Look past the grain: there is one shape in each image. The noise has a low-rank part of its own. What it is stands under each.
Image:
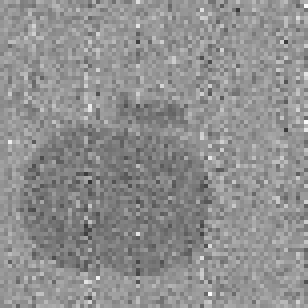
apple
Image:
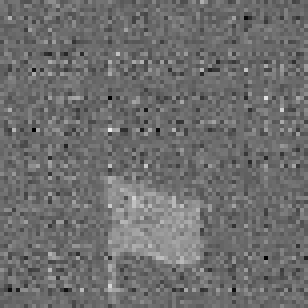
flag
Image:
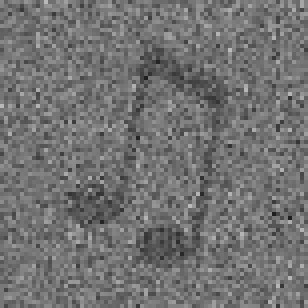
pair of musical notes
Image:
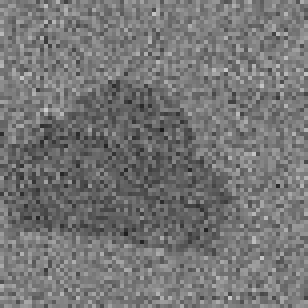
cloud
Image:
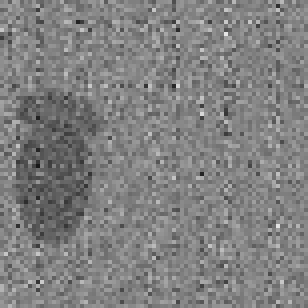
footprint
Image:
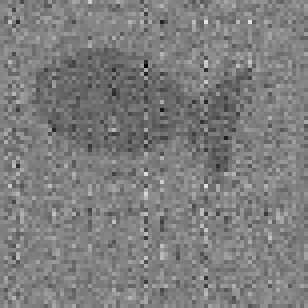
fish
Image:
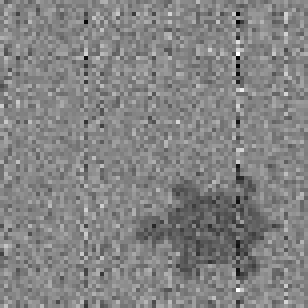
turtle
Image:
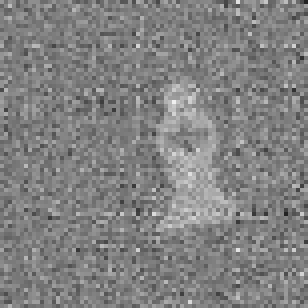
chess bishop
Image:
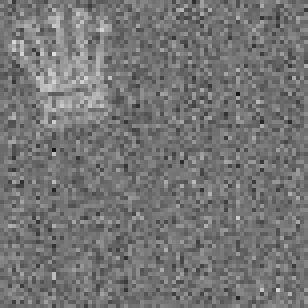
chess queen
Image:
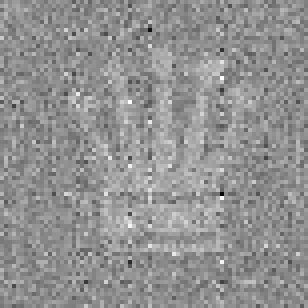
chess queen
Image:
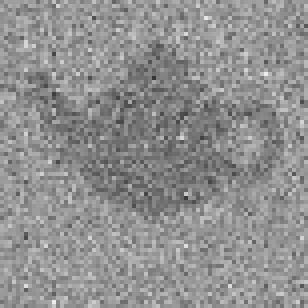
teapot
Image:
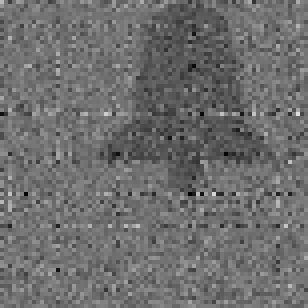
bell
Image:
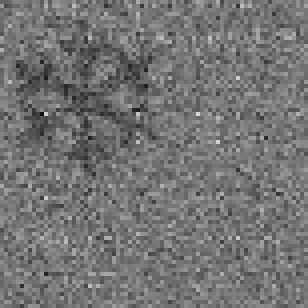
snowflake
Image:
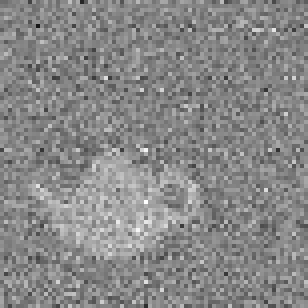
teapot
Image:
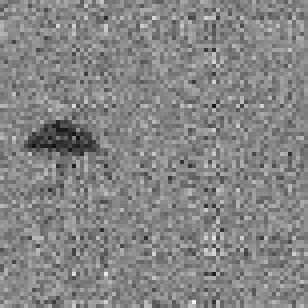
umbrella
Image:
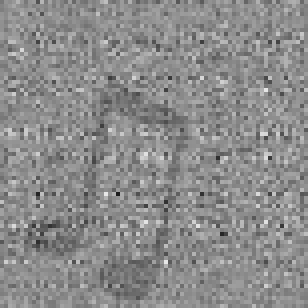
pair of musical notes
